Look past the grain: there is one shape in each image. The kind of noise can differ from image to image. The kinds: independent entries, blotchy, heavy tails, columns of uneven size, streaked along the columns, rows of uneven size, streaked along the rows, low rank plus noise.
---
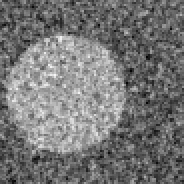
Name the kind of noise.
blotchy
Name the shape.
disc
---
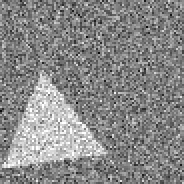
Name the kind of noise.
independent entries
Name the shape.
triangle
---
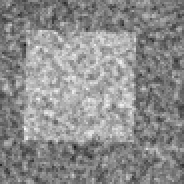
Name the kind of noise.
blotchy
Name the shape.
square
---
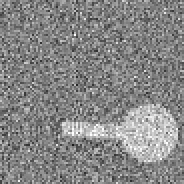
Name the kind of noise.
low rank plus noise
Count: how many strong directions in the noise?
three or four
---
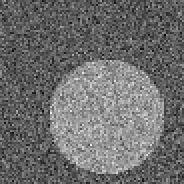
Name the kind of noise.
independent entries
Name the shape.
disc
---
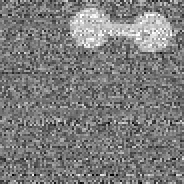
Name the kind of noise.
rows of uneven size
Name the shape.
dumbbell
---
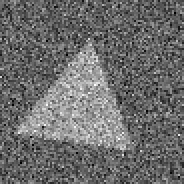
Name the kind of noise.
independent entries
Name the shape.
triangle
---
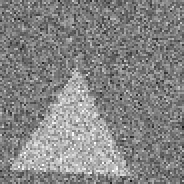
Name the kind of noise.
independent entries
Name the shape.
triangle
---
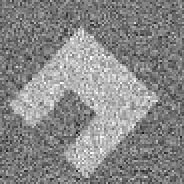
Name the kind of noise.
low rank plus noise
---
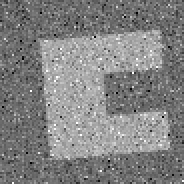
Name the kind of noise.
heavy tails
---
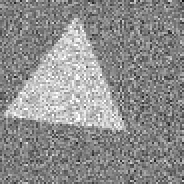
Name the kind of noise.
low rank plus noise
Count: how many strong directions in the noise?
three or four
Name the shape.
triangle
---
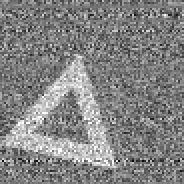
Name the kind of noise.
rows of uneven size
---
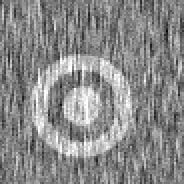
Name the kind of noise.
streaked along the columns
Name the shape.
bullseye
